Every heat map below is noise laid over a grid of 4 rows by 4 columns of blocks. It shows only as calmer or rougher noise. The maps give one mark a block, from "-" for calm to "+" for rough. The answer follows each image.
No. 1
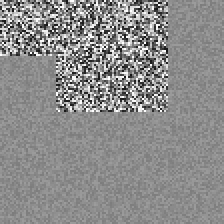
+++-
-++-
----
----
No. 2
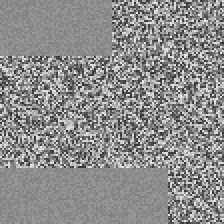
--++
++++
++++
---+
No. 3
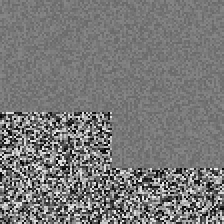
----
----
++--
++++
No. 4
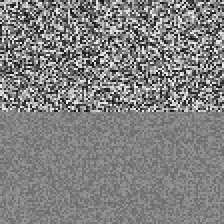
++++
++++
----
----
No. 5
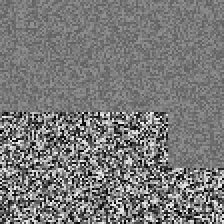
----
----
+++-
++++
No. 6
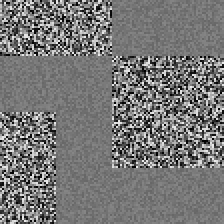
++--
--++
+-++
+---
